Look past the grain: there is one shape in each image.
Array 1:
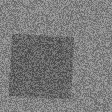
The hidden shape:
square
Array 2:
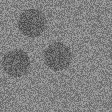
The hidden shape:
three dots
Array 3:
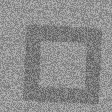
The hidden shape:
square frame
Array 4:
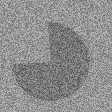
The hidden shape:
disc with a wedge cut out
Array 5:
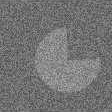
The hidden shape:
disc with a wedge cut out
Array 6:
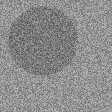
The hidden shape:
disc
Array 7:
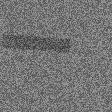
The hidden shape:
bar
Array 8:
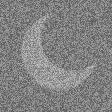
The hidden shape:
crescent
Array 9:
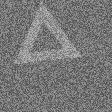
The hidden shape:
triangle frame
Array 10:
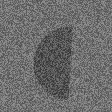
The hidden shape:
half disc
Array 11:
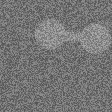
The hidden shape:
dumbbell
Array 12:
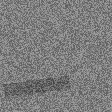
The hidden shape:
bar
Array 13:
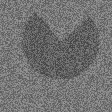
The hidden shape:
disc with a wedge cut out
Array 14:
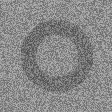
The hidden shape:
ring
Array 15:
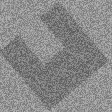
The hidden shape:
square with a notch
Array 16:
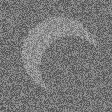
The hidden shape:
crescent
